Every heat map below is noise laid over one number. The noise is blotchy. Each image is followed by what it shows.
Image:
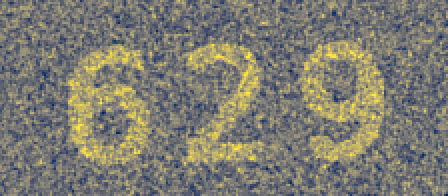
629
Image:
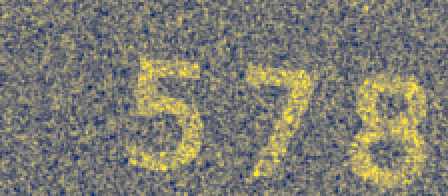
578
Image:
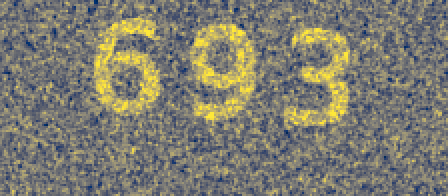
693
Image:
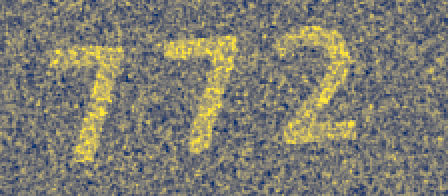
772
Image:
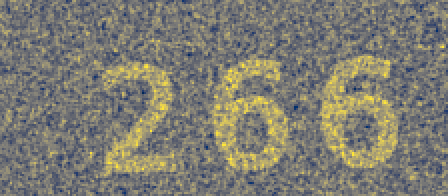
266
